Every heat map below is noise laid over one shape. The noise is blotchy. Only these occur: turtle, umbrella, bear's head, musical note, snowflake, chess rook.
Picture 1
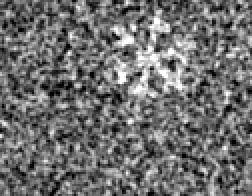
snowflake
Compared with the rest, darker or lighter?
lighter
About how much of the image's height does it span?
half
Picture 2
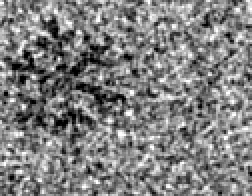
snowflake
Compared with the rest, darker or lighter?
darker
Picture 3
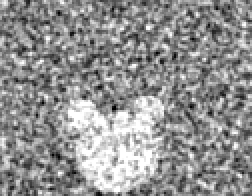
bear's head
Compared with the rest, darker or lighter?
lighter
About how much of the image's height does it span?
half
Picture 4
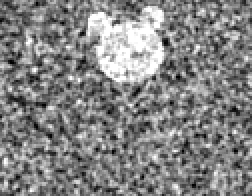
bear's head
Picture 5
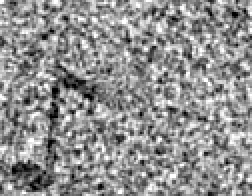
musical note
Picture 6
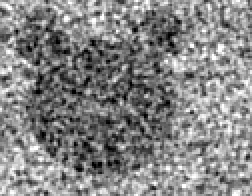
bear's head
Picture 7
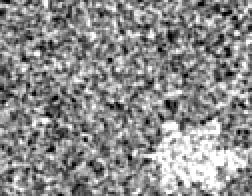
turtle
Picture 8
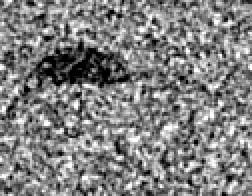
umbrella
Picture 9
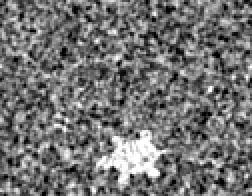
turtle
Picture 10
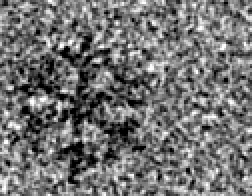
snowflake
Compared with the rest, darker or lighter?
darker
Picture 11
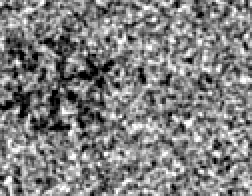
snowflake
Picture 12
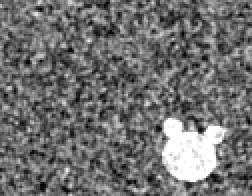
bear's head
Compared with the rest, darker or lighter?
lighter
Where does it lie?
bottom right
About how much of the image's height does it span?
a third
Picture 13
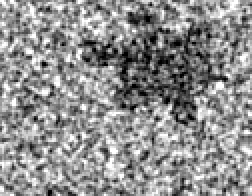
turtle
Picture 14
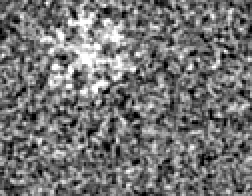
snowflake
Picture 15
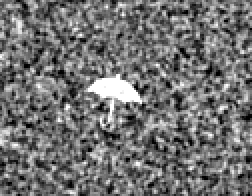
umbrella
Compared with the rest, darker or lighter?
lighter
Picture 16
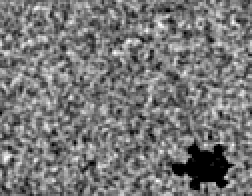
turtle
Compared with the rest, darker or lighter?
darker
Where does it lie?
bottom right
